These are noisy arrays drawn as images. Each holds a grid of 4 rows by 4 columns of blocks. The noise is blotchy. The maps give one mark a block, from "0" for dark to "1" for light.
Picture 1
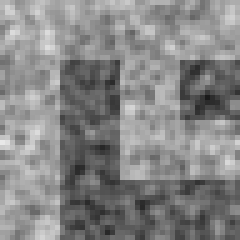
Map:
1 1 1 1
1 0 1 0
1 0 1 1
1 0 0 0
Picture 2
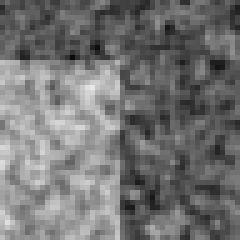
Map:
0 0 0 0
1 1 0 0
1 1 0 0
1 1 0 0
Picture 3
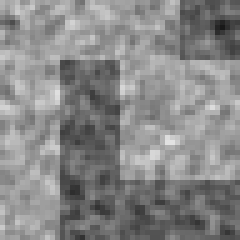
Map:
1 1 1 0
1 0 1 1
1 0 1 1
1 0 0 0
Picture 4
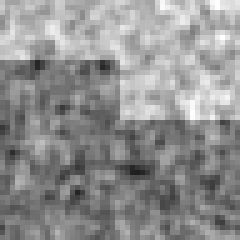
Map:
1 1 1 1
0 0 1 1
0 0 0 0
0 0 0 0
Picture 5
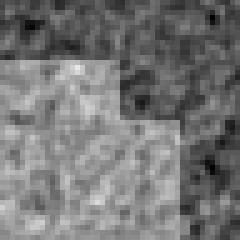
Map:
0 0 0 0
1 1 0 0
1 1 1 0
1 1 1 0
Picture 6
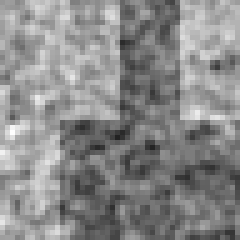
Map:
1 1 0 1
1 1 0 1
1 0 0 0
1 0 0 0
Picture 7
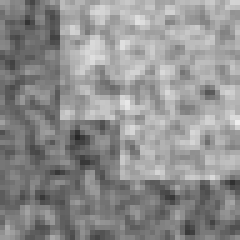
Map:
0 1 1 1
0 1 1 1
0 0 1 1
0 0 0 0
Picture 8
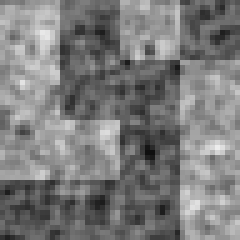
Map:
1 0 1 0
1 0 0 1
1 1 0 1
0 0 0 1
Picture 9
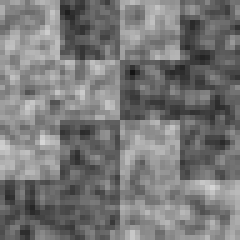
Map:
1 0 1 0
1 1 0 0
1 0 1 0
0 0 1 1
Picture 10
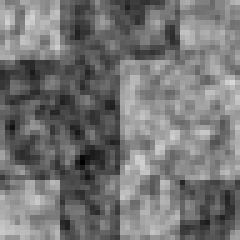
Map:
1 0 0 1
0 0 1 1
0 0 1 1
1 0 1 0
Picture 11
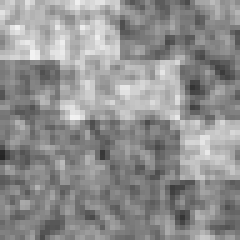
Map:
1 1 0 0
0 1 1 0
0 0 0 1
0 0 0 0
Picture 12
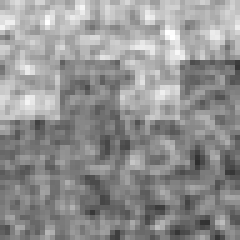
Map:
1 1 1 1
1 0 1 0
0 0 0 0
0 0 0 0
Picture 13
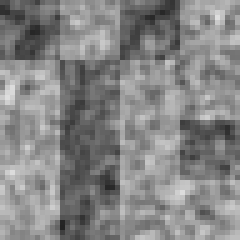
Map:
0 1 0 1
1 0 1 1
1 0 1 0
1 0 1 1
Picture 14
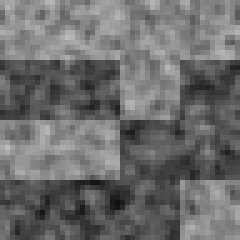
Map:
1 1 1 1
0 0 1 0
1 1 0 0
0 0 0 1
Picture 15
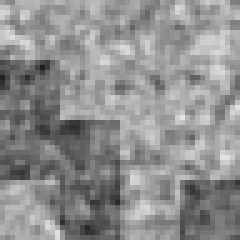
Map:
1 1 1 1
0 1 1 1
0 0 1 1
1 0 1 0
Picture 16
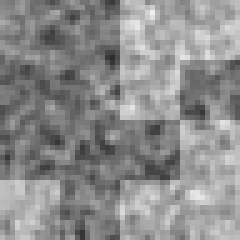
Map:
0 0 1 1
0 0 1 0
0 0 0 1
1 0 1 1
